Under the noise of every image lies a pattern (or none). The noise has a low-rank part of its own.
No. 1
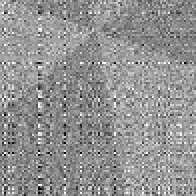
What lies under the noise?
spokes from one point
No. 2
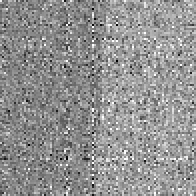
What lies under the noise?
a sharp edge
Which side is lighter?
right
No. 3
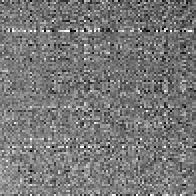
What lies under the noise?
a smooth slope
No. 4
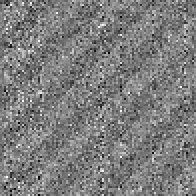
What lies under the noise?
diagonal stripes
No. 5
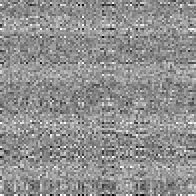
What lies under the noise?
horizontal stripes
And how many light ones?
4
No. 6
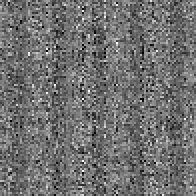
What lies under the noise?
vertical stripes
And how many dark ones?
5
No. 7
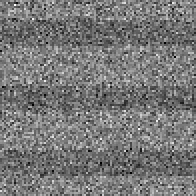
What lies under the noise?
horizontal stripes
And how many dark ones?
3
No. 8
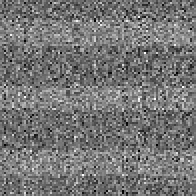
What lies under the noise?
horizontal stripes
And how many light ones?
3
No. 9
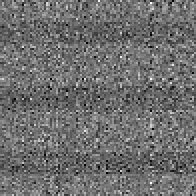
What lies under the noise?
horizontal stripes
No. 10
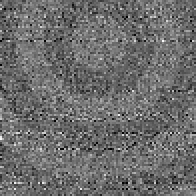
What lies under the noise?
rings round one point
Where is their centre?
top middle
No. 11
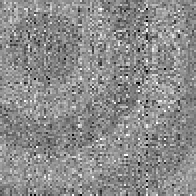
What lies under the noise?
rings round one point
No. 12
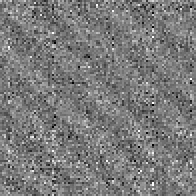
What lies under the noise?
diagonal stripes
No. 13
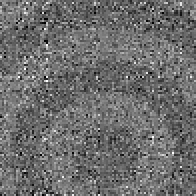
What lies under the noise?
rings round one point
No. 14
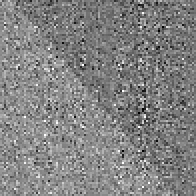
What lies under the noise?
a sharp edge
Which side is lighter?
bottom left
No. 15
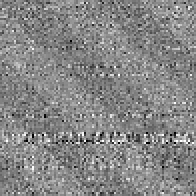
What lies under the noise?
diagonal stripes
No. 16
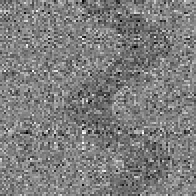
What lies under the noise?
a wavy band
